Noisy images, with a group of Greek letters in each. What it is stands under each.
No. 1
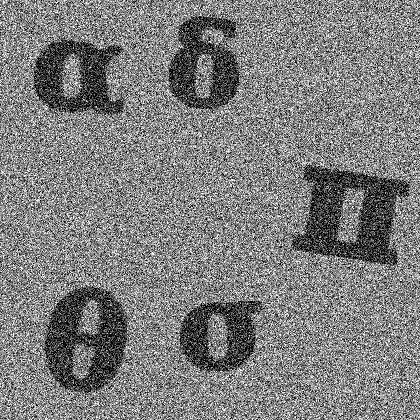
top left: alpha; top middle: delta; middle right: pi; bottom left: theta; bottom middle: sigma
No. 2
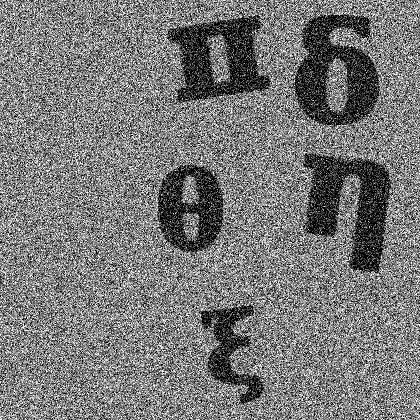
top middle: pi; top right: delta; centre: theta; middle right: eta; bottom middle: xi
